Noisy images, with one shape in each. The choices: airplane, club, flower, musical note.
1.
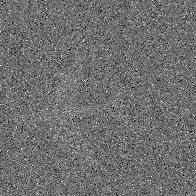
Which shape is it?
airplane
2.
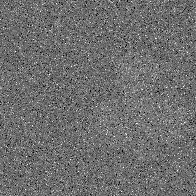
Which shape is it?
club
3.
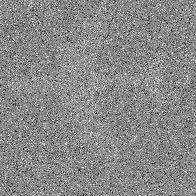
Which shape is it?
airplane
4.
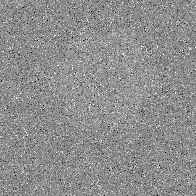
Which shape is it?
flower
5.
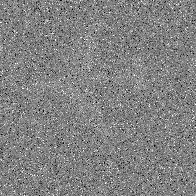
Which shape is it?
airplane
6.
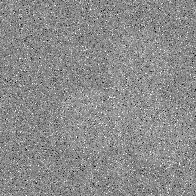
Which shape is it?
club
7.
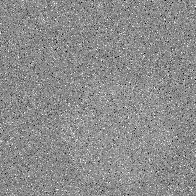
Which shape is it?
flower
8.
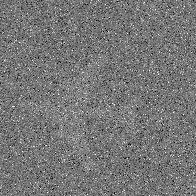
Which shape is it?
airplane
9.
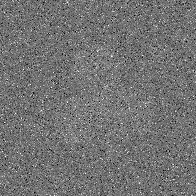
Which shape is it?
club
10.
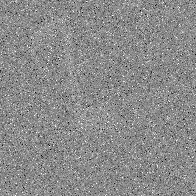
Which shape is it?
musical note
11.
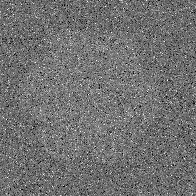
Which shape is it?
flower
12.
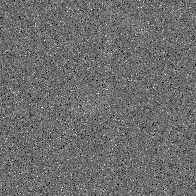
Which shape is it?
musical note
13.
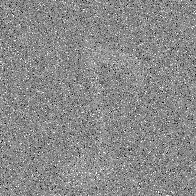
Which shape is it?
musical note
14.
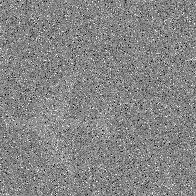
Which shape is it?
airplane
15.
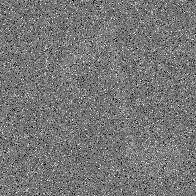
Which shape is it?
musical note
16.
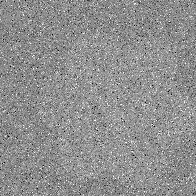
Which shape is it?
flower
